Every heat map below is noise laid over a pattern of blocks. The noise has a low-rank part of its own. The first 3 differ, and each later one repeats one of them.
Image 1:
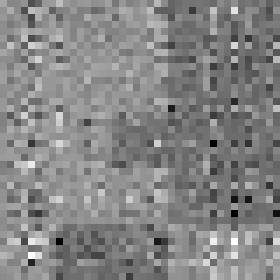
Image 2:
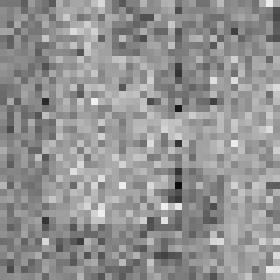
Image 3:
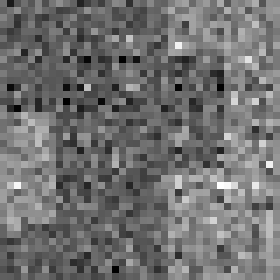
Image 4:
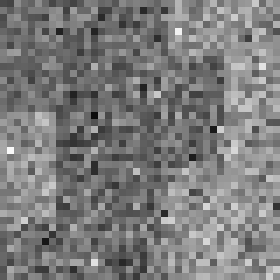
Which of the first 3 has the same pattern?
3
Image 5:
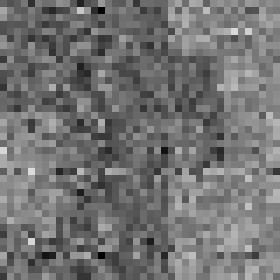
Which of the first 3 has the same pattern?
3
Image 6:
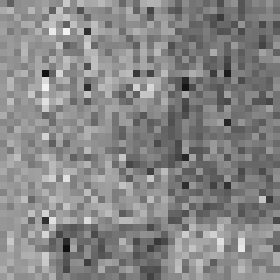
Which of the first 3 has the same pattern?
1
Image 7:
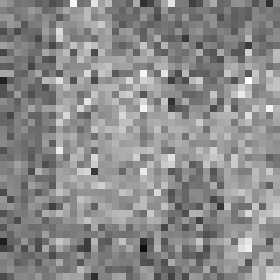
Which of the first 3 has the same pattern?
2
